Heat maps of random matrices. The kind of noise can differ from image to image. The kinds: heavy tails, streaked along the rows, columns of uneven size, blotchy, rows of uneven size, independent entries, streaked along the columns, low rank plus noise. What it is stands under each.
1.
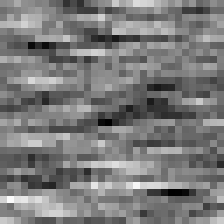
streaked along the rows
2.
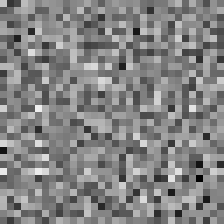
low rank plus noise
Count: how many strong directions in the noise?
five to eight
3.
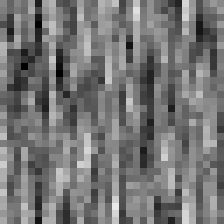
streaked along the columns
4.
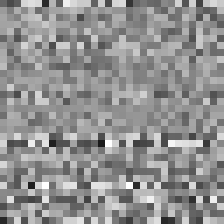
rows of uneven size
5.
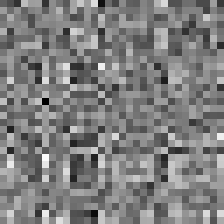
low rank plus noise
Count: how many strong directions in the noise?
one
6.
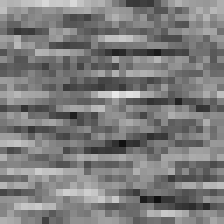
streaked along the rows
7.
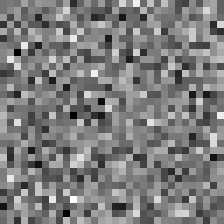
independent entries
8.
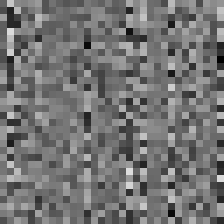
columns of uneven size
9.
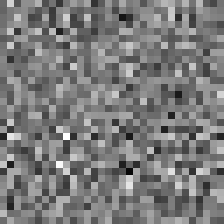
low rank plus noise
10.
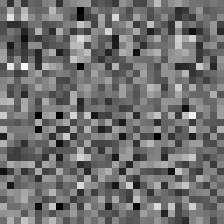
low rank plus noise
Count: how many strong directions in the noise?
two
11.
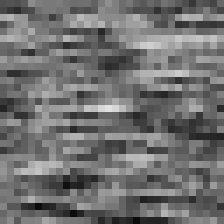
streaked along the rows
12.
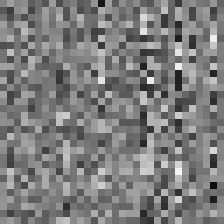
columns of uneven size
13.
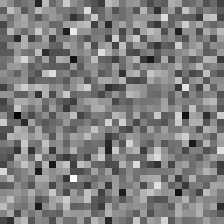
low rank plus noise
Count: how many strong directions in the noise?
five to eight
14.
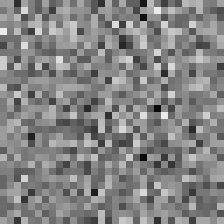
low rank plus noise
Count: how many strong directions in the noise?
five to eight
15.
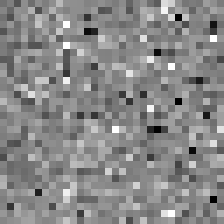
heavy tails
